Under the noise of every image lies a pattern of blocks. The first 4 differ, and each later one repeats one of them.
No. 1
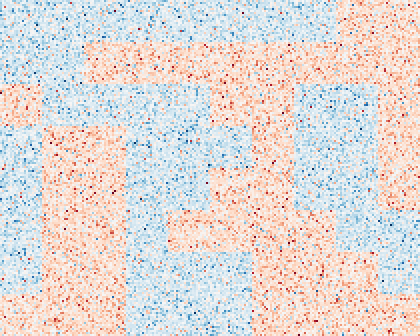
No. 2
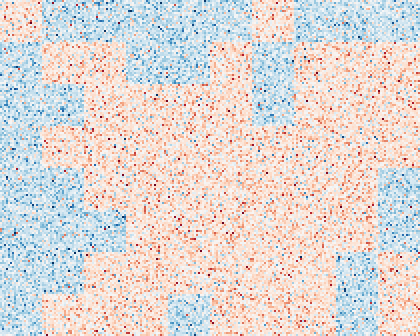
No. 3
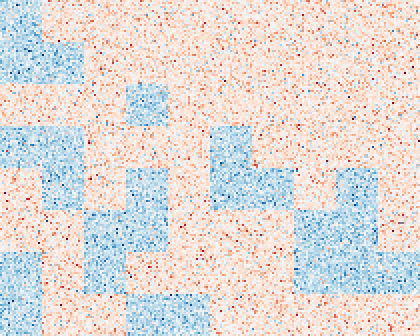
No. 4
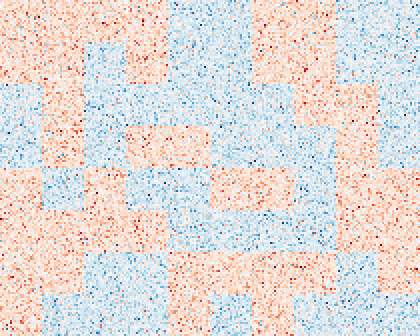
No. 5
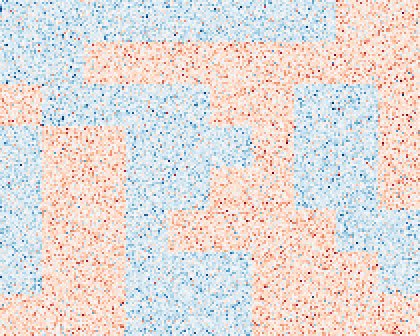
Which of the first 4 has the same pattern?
1
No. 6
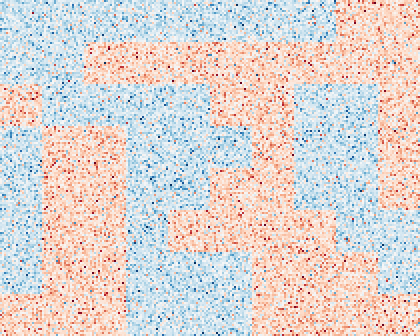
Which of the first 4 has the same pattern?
1
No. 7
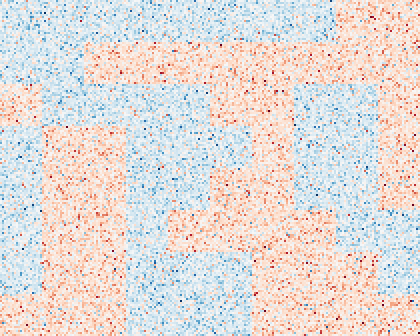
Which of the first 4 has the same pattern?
1
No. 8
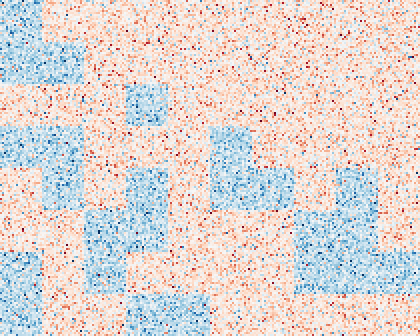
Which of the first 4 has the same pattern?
3
